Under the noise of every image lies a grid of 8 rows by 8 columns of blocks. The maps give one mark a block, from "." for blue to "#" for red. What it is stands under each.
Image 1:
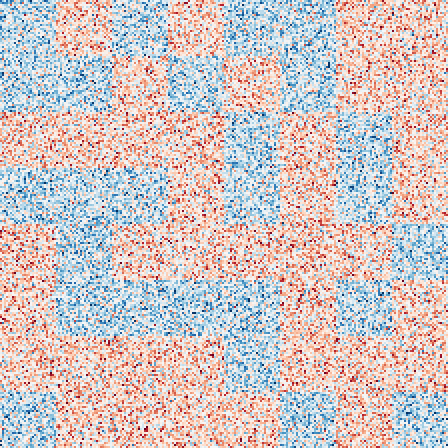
. # . # . . # #
. . # . # . # #
# # # # . # . #
. . . # . # . #
# . # # # # # .
# . . . . # . #
# # # # . # # #
. # # # # . # .
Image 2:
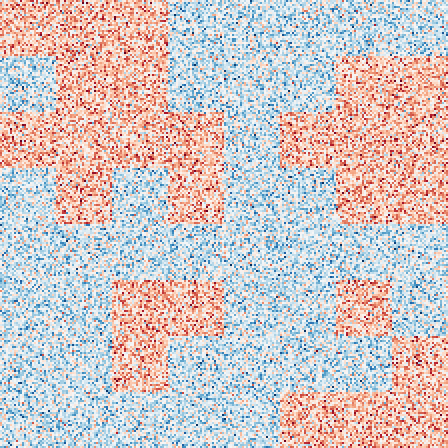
# # # . . . . .
. # # . . . # #
# # # # . # # #
. # . # . . # #
. . . . . . . .
. . # # . . # .
. . # . . . . #
. . . . . # # #
